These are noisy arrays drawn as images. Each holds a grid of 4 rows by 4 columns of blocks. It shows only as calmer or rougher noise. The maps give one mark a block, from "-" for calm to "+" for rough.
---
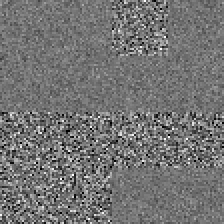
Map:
- - + -
- - - -
+ + + +
+ + - -
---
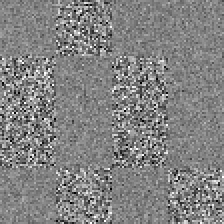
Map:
- + - -
+ - + -
+ - + -
- + - +
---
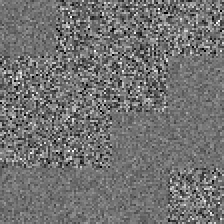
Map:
- + + +
+ + + -
+ + - -
- - - +
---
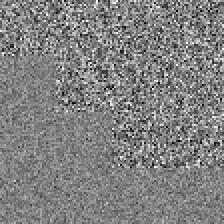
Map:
+ + + +
- + + +
- - + +
- - - -
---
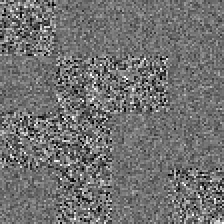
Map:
+ - - -
- + + -
+ + - -
- + - +
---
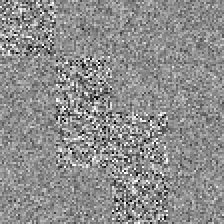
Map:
+ - - -
- + - -
- + + -
- - + -
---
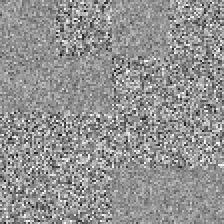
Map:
- + - +
- - + +
+ + + +
+ + - -
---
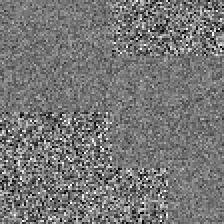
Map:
- - + +
- - - -
+ + - -
+ + + -
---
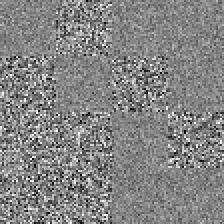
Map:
- + - -
+ - + -
+ + - +
+ + - -
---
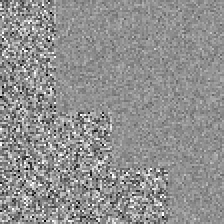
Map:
+ - - -
+ - - -
+ + - -
+ + + -
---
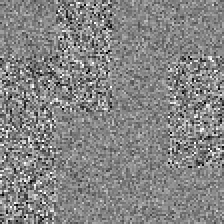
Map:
- + - -
+ + - +
+ - - +
+ - - -
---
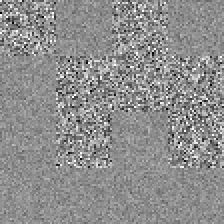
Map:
+ - + -
- + + +
- + - +
- - - -
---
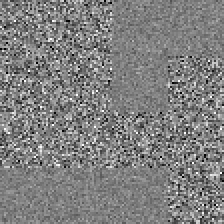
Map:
+ + - -
+ + - +
+ + + +
- - - +
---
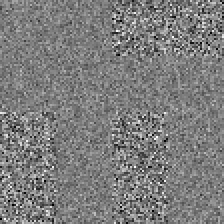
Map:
- - + +
- - - -
+ - + -
+ - + -
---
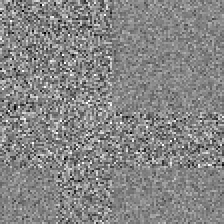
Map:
+ + - -
+ + - -
+ + + +
- + - -
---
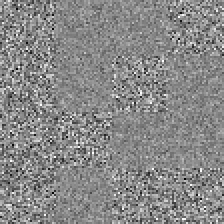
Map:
+ - - +
+ - + -
+ + - -
+ - + +
